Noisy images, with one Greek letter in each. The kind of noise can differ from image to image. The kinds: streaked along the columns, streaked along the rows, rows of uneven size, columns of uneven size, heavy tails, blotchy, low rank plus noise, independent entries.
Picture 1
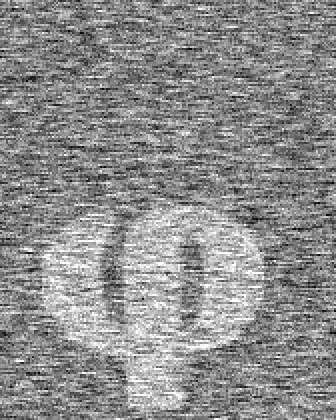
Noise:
streaked along the rows
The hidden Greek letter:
phi
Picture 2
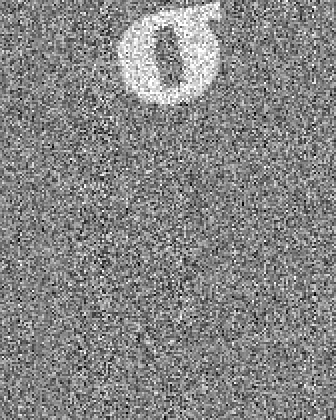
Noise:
columns of uneven size
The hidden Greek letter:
sigma
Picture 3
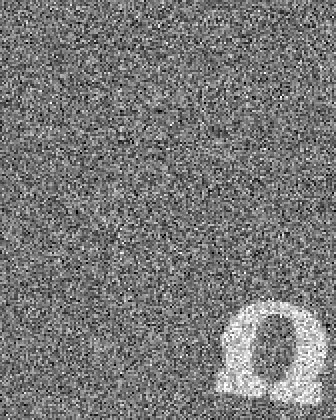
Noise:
low rank plus noise
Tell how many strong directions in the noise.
five to eight
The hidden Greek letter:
omega
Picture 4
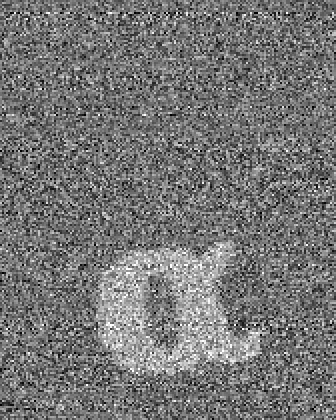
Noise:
rows of uneven size
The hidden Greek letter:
alpha
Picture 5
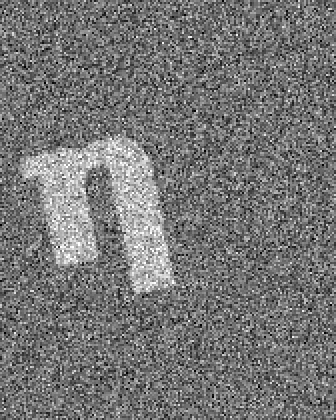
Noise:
independent entries
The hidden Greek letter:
eta
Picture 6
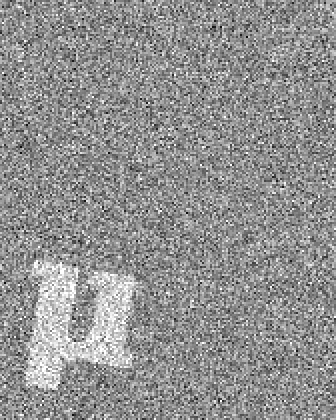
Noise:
low rank plus noise
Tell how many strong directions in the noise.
three or four
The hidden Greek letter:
mu
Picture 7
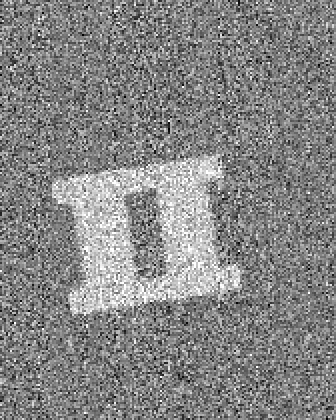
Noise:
columns of uneven size
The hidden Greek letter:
pi
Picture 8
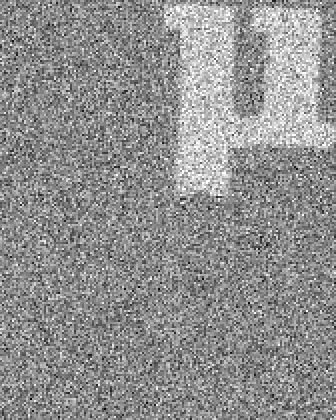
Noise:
independent entries
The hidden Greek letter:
mu
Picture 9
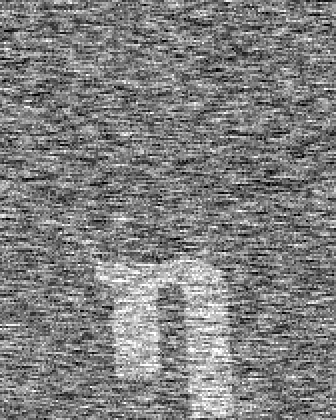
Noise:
streaked along the rows
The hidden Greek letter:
eta
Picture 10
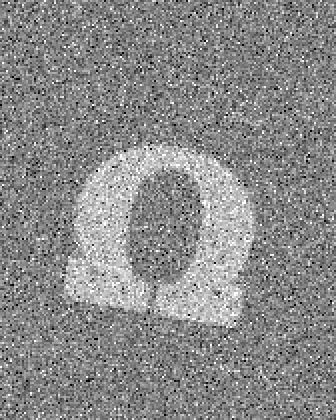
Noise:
heavy tails
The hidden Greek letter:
omega
